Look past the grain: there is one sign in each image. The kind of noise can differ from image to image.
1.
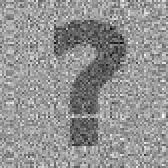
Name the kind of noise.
low rank plus noise
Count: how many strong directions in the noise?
three or four
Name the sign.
question mark
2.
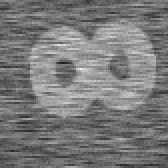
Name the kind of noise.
streaked along the rows
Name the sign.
infinity sign
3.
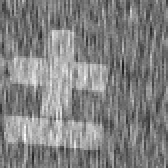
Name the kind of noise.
streaked along the columns
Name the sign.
plus-minus sign
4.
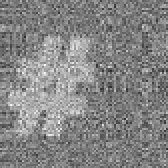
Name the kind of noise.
low rank plus noise
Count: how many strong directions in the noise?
two
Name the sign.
hash sign
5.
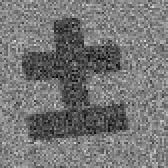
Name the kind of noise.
low rank plus noise
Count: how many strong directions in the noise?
five to eight
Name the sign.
plus-minus sign
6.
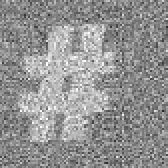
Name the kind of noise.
low rank plus noise
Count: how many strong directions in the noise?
three or four
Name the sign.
hash sign
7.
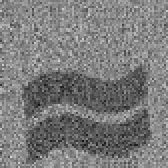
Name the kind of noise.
low rank plus noise
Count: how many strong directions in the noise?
five to eight
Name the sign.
approximately sign
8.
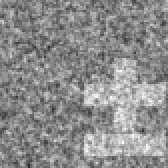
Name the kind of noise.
blotchy
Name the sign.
plus-minus sign
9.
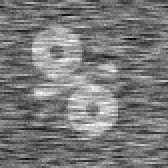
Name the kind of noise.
streaked along the rows
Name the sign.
percent sign
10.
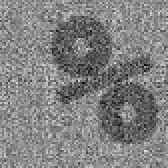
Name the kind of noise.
low rank plus noise
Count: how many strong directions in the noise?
five to eight
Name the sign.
percent sign
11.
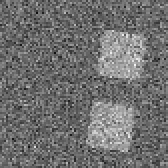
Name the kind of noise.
low rank plus noise
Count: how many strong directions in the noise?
five to eight
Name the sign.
colon
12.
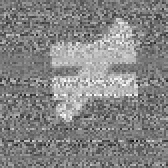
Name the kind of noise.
rows of uneven size
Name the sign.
not-equal sign
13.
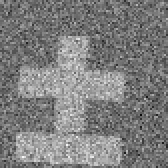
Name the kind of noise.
independent entries
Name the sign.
plus-minus sign
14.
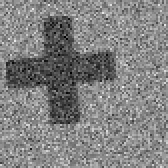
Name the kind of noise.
independent entries
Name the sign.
plus sign
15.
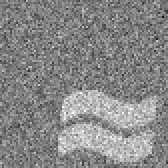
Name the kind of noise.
independent entries
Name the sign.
approximately sign
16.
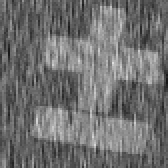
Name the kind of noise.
streaked along the columns
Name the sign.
plus-minus sign
